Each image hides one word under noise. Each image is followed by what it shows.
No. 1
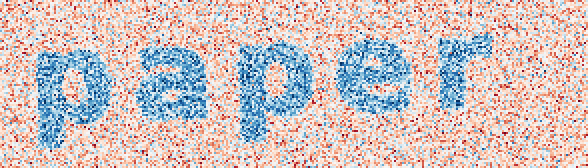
paper
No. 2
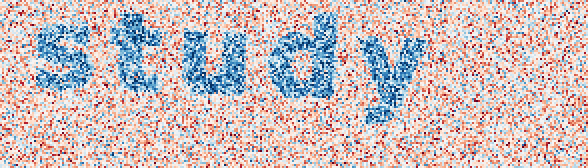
study
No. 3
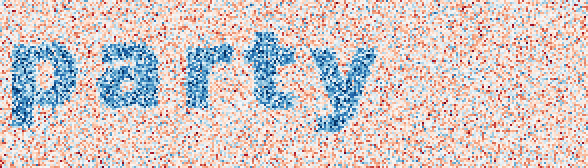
party
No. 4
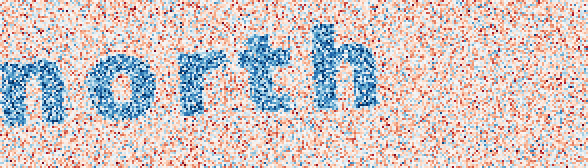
north
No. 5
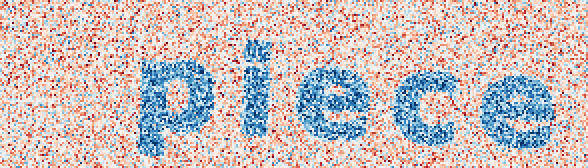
piece
